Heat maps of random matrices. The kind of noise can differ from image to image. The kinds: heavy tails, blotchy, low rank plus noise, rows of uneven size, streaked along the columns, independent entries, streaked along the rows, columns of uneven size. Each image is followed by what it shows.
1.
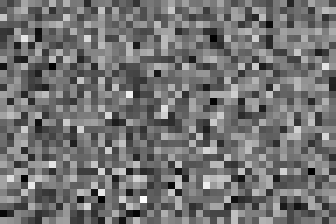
low rank plus noise
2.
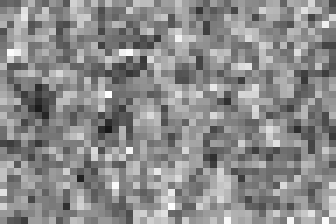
blotchy
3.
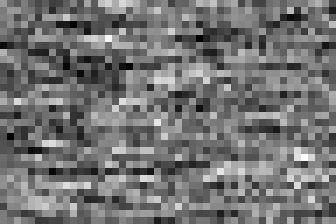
streaked along the rows
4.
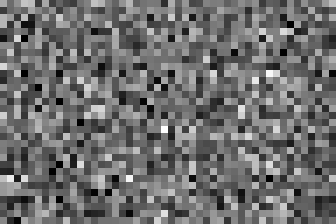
low rank plus noise
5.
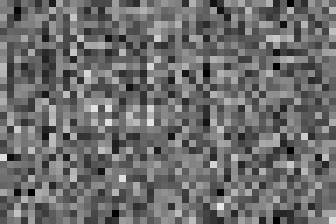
low rank plus noise
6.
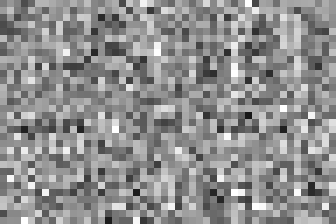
low rank plus noise
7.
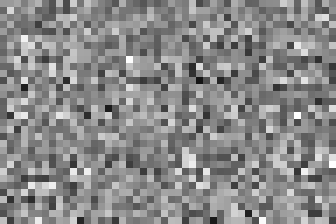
low rank plus noise
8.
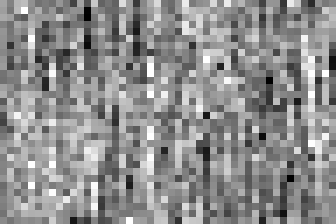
streaked along the columns
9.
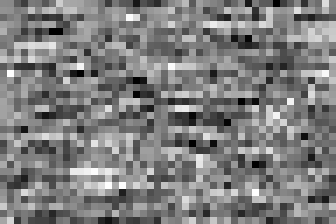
streaked along the rows
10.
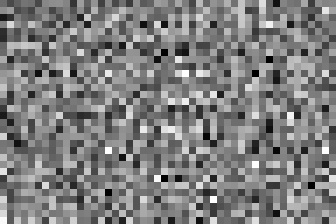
low rank plus noise
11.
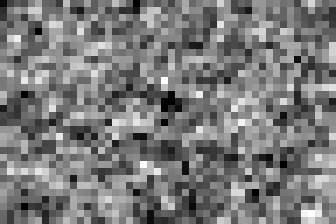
blotchy
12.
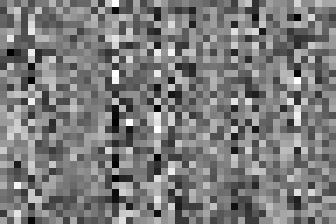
columns of uneven size
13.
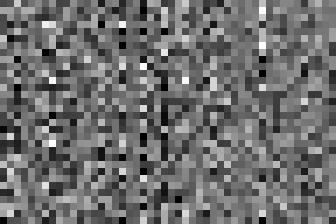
columns of uneven size
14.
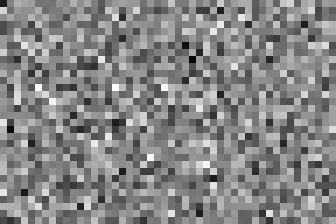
independent entries
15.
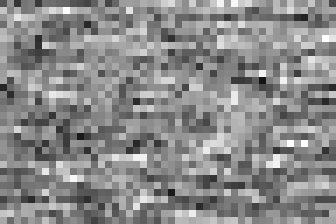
streaked along the rows
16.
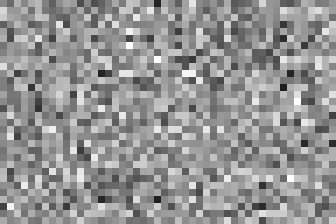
low rank plus noise
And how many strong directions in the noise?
five to eight
